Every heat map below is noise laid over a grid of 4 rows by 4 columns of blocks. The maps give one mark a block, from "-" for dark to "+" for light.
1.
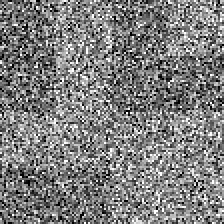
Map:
- + - +
- + - -
+ + + +
- - + +
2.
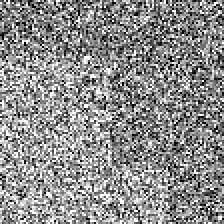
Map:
- - - -
+ + - -
+ + - -
+ + + -
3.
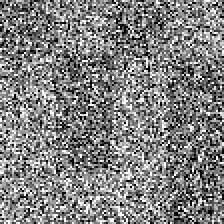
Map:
- + - +
+ - + -
+ - + -
+ + + -
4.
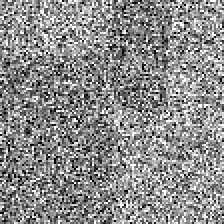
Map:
+ + - +
- - - +
- - + +
- - + +
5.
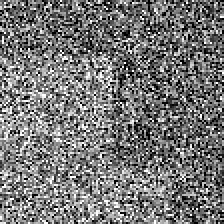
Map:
- - - -
+ + - -
+ + - -
+ + + -
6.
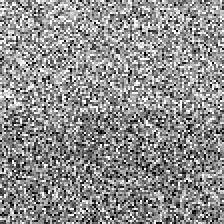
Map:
+ + + +
+ + + +
- - - -
- - - -
